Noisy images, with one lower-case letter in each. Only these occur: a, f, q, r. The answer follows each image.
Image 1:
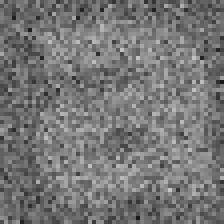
light a
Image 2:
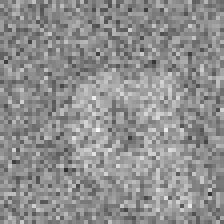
light q
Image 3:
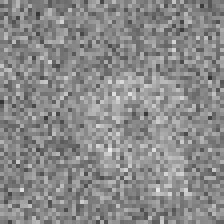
light q
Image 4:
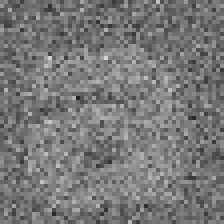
light a
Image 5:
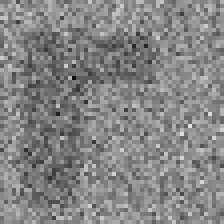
dark r
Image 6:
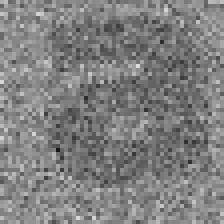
dark a
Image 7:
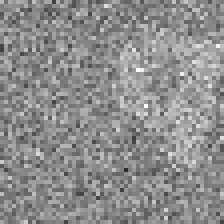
light q
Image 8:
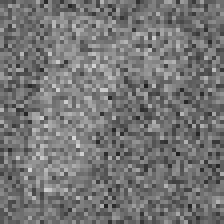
light r
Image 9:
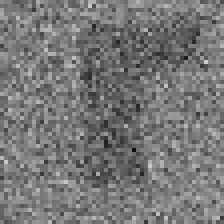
dark r
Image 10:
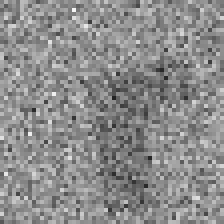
dark r
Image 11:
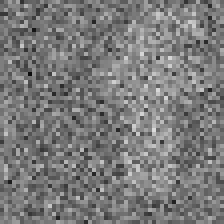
light f
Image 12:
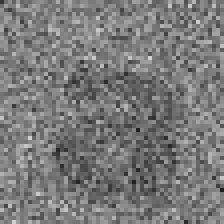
dark a
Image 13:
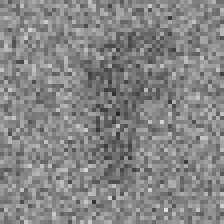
dark f
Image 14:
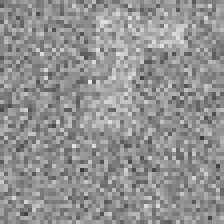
light r
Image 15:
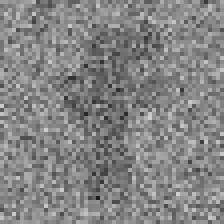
dark f
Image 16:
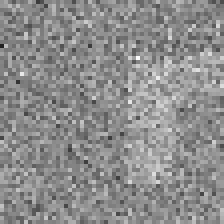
light r
